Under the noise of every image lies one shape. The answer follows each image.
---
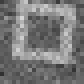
light square frame
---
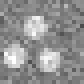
light three dots
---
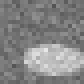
light ellipse
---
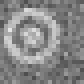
light bullseye
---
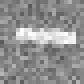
light bar
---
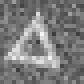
light triangle frame
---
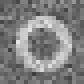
light ring
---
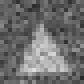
light triangle
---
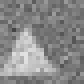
light triangle
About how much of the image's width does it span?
two thirds
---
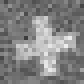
light cross
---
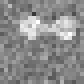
light dumbbell
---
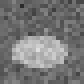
light ellipse
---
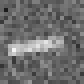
light bar
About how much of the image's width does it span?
two thirds
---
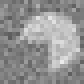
light disc with a wedge cut out
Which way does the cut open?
down and left
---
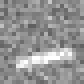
light bar
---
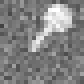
light lollipop
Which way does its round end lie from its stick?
up and right
